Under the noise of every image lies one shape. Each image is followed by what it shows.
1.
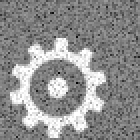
gear
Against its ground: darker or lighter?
lighter
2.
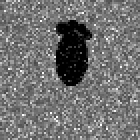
footprint
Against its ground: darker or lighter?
darker
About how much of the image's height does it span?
half
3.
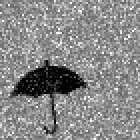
umbrella
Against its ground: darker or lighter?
darker
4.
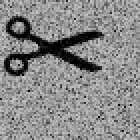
pair of scissors
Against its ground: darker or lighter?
darker
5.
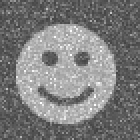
smiling face
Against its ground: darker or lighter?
lighter
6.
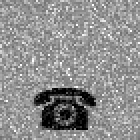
telephone
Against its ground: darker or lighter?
darker
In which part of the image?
bottom middle
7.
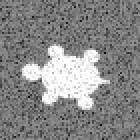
turtle
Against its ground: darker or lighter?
lighter
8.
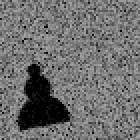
chess pawn
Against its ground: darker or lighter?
darker
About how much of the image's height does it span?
half
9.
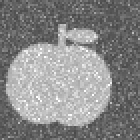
apple
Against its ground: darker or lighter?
lighter
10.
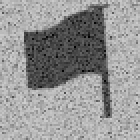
flag
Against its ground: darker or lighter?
darker
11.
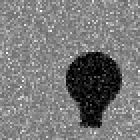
light bulb
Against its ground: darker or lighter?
darker
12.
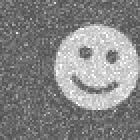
smiling face
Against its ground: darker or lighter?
lighter
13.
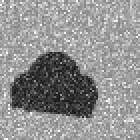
cloud
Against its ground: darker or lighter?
darker
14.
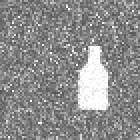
bottle
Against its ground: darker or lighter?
lighter
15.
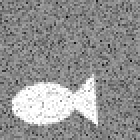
fish
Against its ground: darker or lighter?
lighter
